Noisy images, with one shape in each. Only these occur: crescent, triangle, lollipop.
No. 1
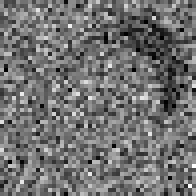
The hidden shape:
crescent
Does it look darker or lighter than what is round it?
darker
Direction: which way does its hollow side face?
down and left
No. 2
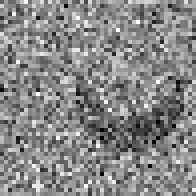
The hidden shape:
crescent
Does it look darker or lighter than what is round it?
darker
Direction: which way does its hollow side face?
up
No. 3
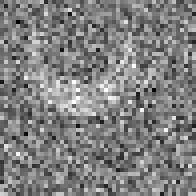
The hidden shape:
crescent
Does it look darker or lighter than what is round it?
lighter
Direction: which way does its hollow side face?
up
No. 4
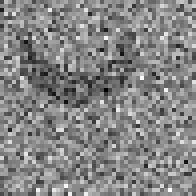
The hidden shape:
crescent
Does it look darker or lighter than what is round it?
darker
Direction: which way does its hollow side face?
up
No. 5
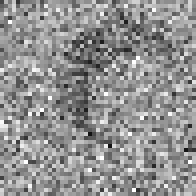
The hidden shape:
crescent
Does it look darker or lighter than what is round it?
darker
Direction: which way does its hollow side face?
down and right
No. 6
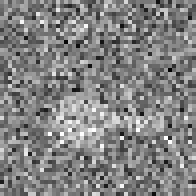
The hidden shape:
lollipop
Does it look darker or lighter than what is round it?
lighter
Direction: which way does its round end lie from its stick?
left
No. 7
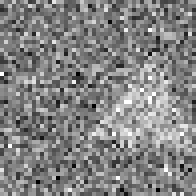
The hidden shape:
triangle
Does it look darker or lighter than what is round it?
lighter
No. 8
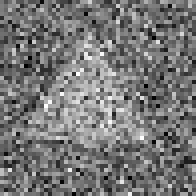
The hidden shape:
triangle
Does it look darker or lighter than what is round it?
lighter
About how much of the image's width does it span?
two thirds
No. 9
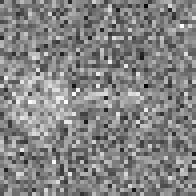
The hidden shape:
lollipop
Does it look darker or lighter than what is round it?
lighter
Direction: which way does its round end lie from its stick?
left
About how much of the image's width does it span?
two thirds
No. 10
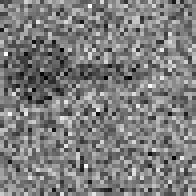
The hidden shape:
lollipop
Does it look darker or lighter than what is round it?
darker
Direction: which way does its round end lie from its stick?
left
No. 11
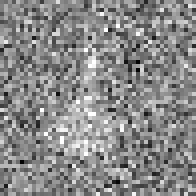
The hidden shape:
lollipop
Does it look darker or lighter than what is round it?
lighter
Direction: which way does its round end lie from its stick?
down
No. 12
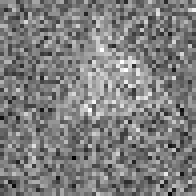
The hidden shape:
triangle
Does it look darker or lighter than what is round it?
lighter
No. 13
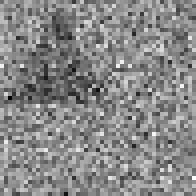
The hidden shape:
triangle
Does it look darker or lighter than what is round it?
darker
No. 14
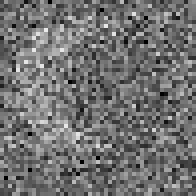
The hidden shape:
crescent
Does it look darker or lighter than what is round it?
lighter
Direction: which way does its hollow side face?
right
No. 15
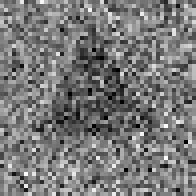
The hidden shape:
triangle
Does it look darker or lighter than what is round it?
darker
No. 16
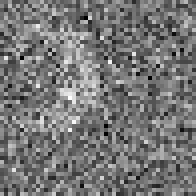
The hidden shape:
crescent
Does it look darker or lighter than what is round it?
lighter
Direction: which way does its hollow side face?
left
